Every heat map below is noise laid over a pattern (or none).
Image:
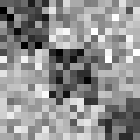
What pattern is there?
blocks along the diagonal
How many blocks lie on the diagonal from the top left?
3
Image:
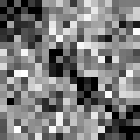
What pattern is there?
blocks along the diagonal
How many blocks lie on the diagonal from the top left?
4
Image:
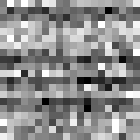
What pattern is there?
bands of rows
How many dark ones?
4
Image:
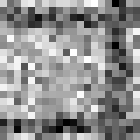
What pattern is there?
bands of rows crossing bands of columns
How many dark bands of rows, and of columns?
2 and 1
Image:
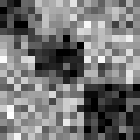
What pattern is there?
blocks along the diagonal
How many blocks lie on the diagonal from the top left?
3
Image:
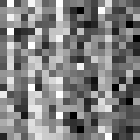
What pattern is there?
bands of columns
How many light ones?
4
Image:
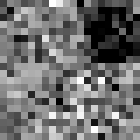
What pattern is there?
one block
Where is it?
top right
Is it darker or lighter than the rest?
darker
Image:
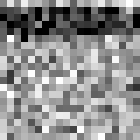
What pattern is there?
one band of rows
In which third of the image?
top
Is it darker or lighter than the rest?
darker
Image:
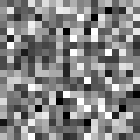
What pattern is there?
only noise
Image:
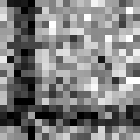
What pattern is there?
bands of rows crossing bands of columns
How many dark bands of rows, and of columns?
1 and 1
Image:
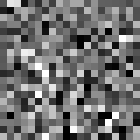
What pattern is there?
only noise
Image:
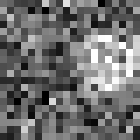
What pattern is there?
one block
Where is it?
middle right
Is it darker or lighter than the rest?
lighter
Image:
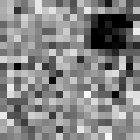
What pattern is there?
one block
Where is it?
top right
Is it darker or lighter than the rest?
darker
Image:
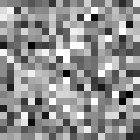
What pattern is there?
only noise
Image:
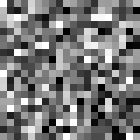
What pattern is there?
only noise
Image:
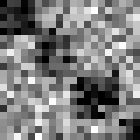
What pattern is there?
blocks along the diagonal
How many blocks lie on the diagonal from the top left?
4
